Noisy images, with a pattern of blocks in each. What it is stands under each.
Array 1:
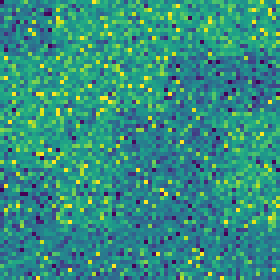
no symmetry
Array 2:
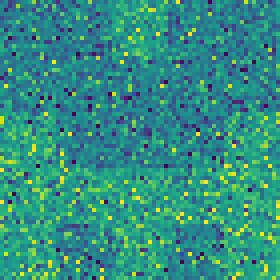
left and right mirror each other
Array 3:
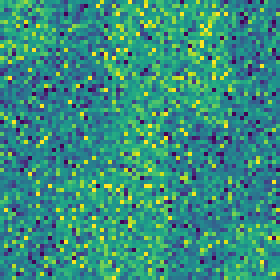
the same after a half turn
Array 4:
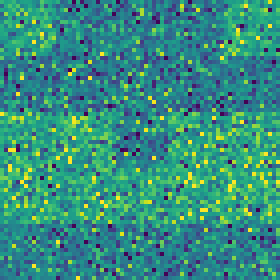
left and right mirror each other
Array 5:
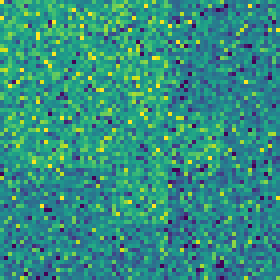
mirrored about the diagonal from the top left
